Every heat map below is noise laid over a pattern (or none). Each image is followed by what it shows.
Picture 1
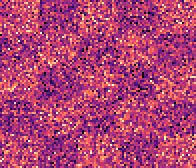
a checkerboard
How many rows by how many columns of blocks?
5 by 5
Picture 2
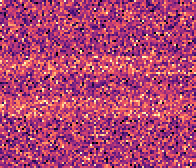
bands of rows
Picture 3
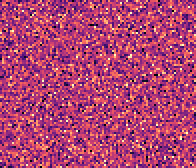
only noise
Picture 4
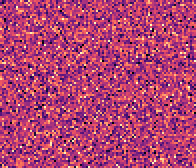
only noise
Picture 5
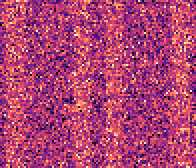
bands of columns
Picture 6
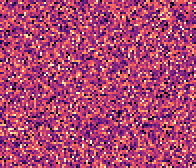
only noise
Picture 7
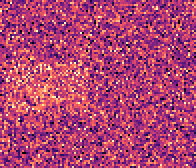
one block
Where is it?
middle left
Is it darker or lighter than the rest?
lighter
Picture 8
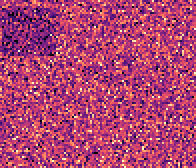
one block
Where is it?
top left
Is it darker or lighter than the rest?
darker
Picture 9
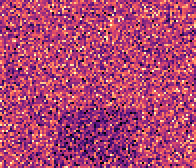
one block
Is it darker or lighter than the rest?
darker
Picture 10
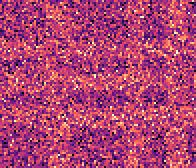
bands of rows crossing bands of columns
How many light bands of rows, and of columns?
3 and 3
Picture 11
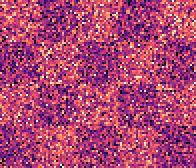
a checkerboard
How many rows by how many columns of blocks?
4 by 5
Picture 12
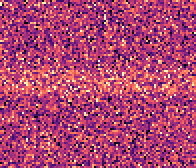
one band of rows
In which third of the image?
middle
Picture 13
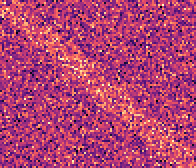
a diagonal band
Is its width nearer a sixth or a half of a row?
a sixth
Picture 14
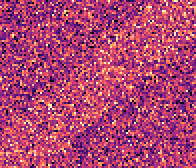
a diagonal band
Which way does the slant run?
bottom left to top right
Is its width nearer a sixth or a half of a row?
a half
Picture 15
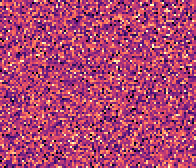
only noise
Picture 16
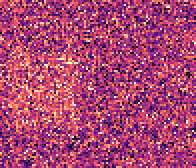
one block
